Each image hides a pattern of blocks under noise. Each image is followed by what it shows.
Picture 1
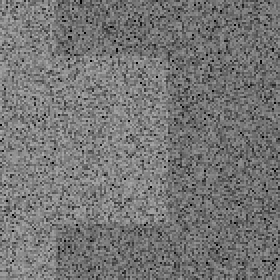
top and bottom mirror each other
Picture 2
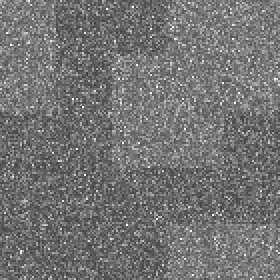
mirrored about the diagonal from the bottom left
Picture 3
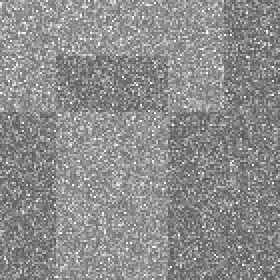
no symmetry
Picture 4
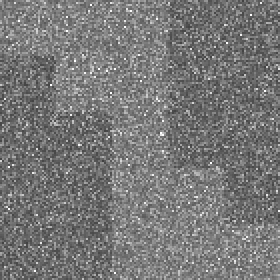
the same after a half turn
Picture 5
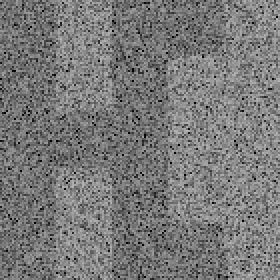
top and bottom mirror each other
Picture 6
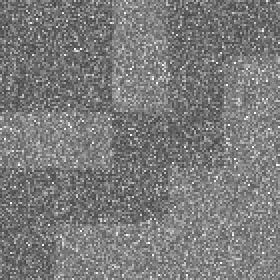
mirrored about the diagonal from the top left
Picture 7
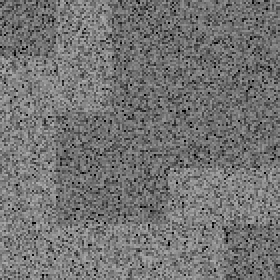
mirrored about the diagonal from the bottom left
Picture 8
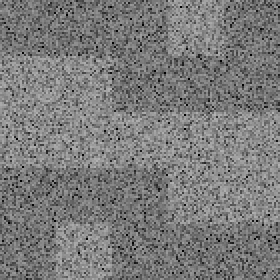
the same after a half turn
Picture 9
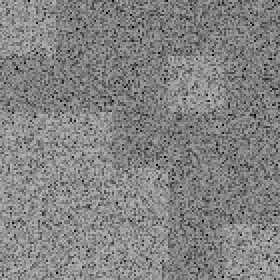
mirrored about the diagonal from the bottom left
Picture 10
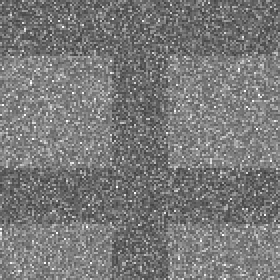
left and right mirror each other
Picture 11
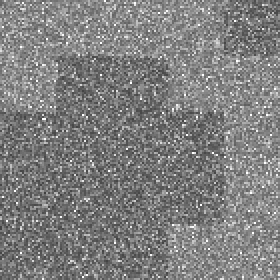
mirrored about the diagonal from the bottom left
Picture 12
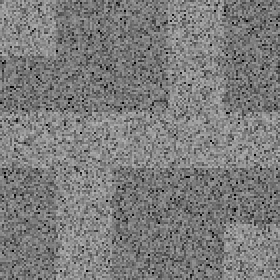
the same after a half turn
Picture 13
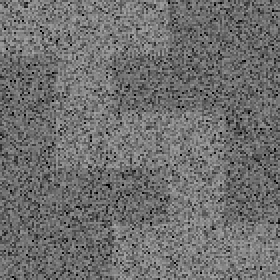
the same after a half turn
